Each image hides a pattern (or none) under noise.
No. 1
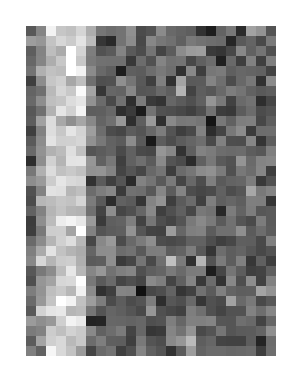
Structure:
one band of columns
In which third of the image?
left
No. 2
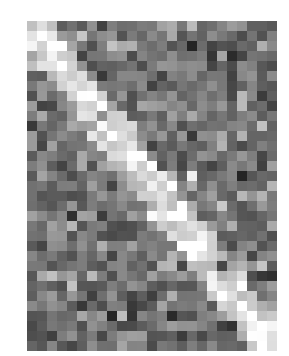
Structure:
a diagonal band
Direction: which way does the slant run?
top left to bottom right
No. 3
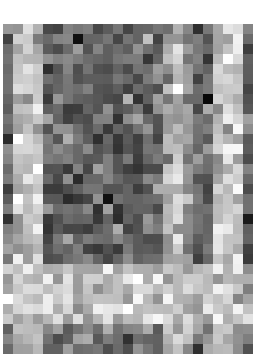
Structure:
bands of rows crossing bands of columns
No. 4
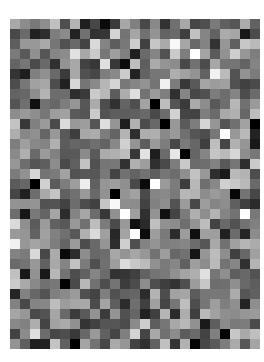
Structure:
only noise
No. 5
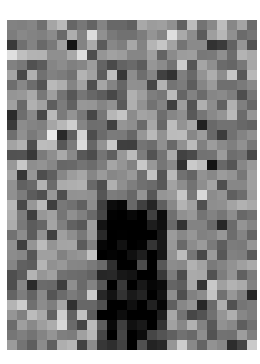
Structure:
one block
